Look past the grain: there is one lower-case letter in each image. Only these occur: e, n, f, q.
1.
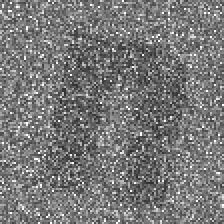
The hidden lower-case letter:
n
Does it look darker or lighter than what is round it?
darker
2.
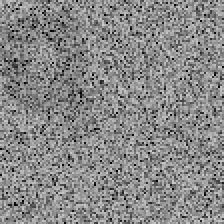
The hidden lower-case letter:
q
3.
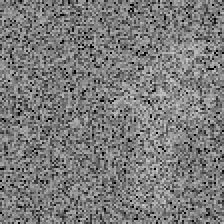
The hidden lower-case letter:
f
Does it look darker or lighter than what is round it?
lighter
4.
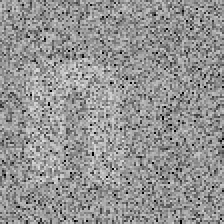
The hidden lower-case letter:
n
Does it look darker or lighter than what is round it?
lighter
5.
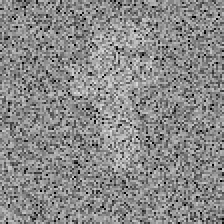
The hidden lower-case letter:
f
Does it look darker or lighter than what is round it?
lighter
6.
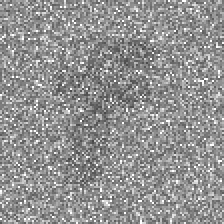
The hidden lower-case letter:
f
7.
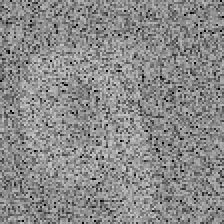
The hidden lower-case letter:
q
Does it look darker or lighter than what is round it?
lighter
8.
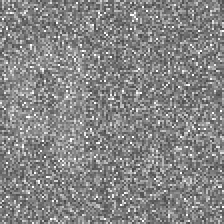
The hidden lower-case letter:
q
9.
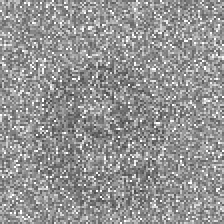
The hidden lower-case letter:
e
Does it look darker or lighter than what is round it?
darker
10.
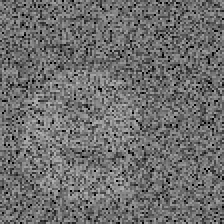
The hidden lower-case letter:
e
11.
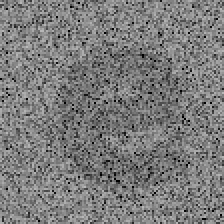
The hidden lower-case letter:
e
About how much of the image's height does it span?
two thirds
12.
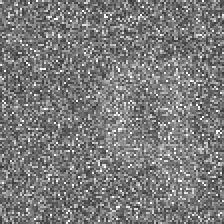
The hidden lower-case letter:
q
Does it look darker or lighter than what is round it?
lighter
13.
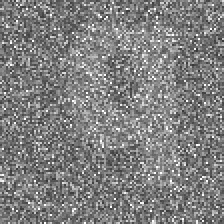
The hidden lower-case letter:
q
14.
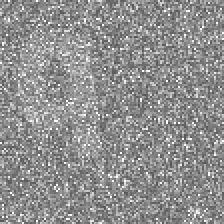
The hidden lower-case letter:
q
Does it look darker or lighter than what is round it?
lighter
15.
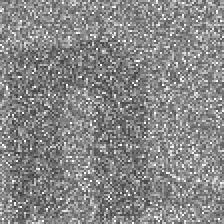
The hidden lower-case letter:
n
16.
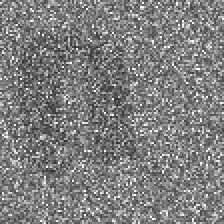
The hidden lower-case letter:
n
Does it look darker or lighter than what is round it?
darker
